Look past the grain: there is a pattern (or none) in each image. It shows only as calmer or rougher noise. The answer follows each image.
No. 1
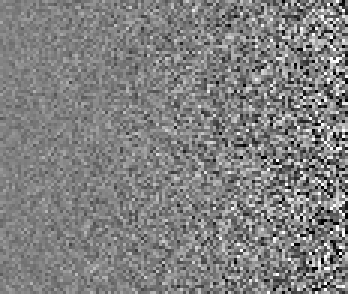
a smooth slope
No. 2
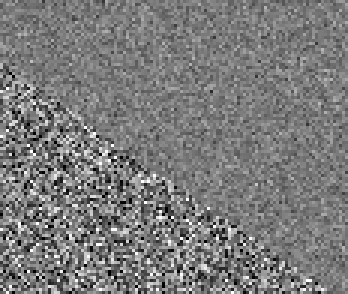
a sharp edge
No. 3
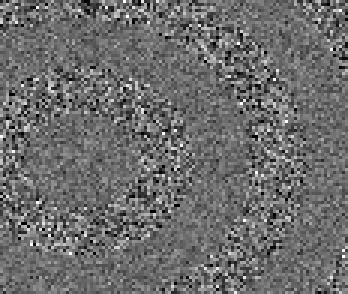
rings round one point
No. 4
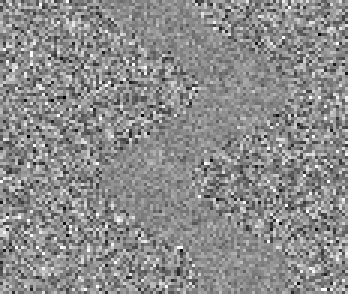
a wavy band
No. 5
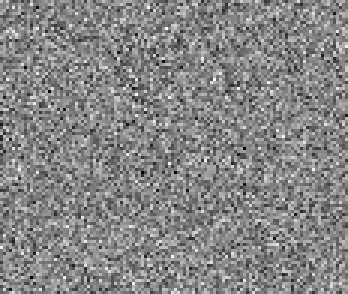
only noise
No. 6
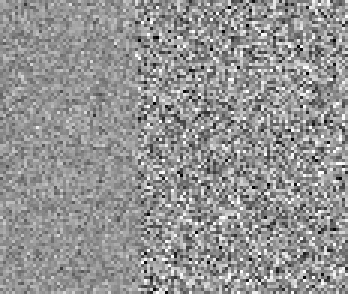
a sharp edge
